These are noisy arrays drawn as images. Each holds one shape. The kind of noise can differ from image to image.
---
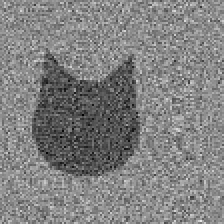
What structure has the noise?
low rank plus noise
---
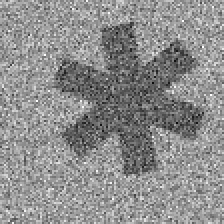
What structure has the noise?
independent entries
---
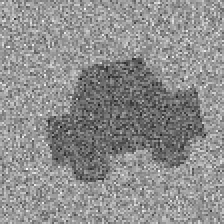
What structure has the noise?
independent entries
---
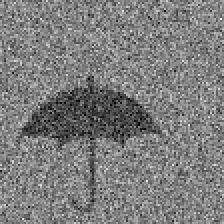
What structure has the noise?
independent entries
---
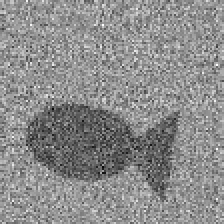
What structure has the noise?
low rank plus noise
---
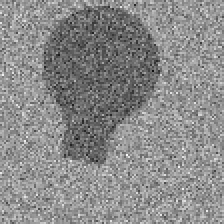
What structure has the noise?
independent entries
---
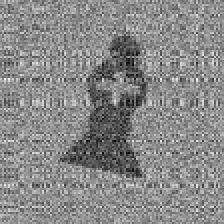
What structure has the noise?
low rank plus noise
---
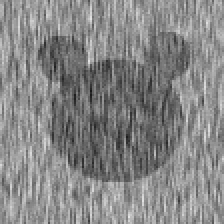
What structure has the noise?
streaked along the columns
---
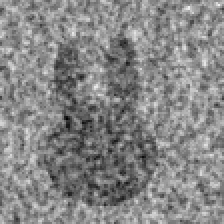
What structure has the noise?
blotchy
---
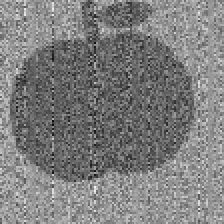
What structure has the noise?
columns of uneven size
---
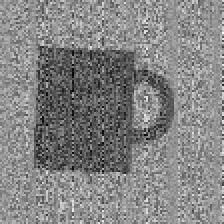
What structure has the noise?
columns of uneven size
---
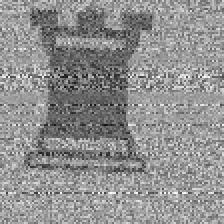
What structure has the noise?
rows of uneven size
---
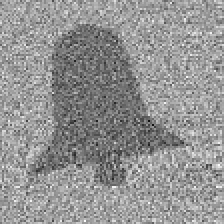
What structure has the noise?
low rank plus noise
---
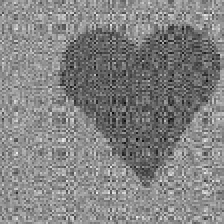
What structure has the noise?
low rank plus noise
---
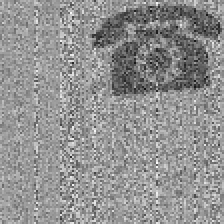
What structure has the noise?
columns of uneven size
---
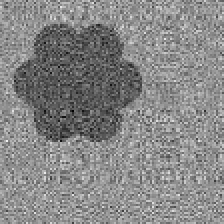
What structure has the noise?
low rank plus noise
